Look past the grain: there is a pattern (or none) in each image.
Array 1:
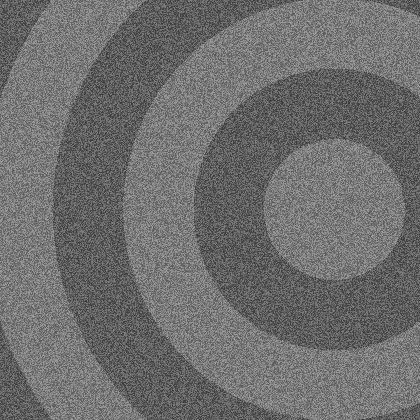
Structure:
rings round one point
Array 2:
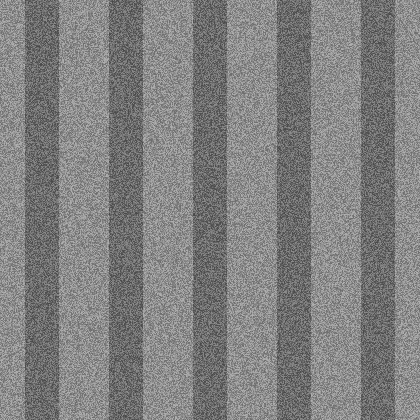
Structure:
vertical stripes
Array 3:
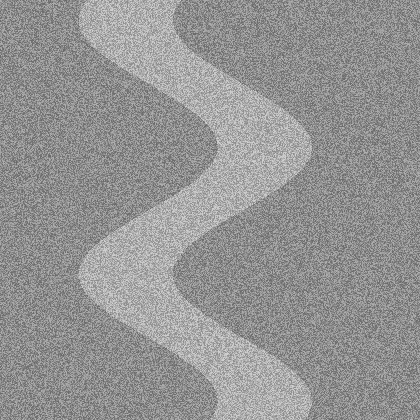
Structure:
a wavy band
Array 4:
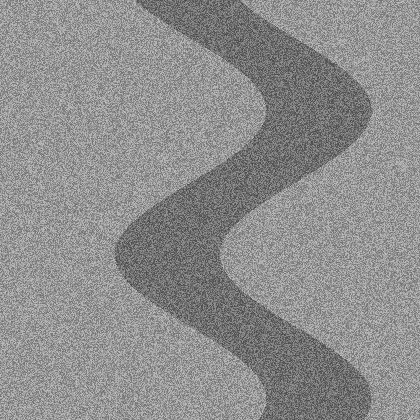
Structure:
a wavy band
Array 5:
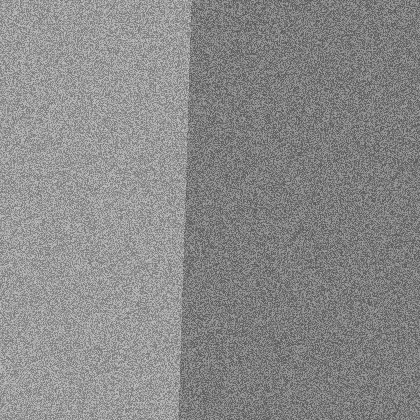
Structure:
a sharp edge
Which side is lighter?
left
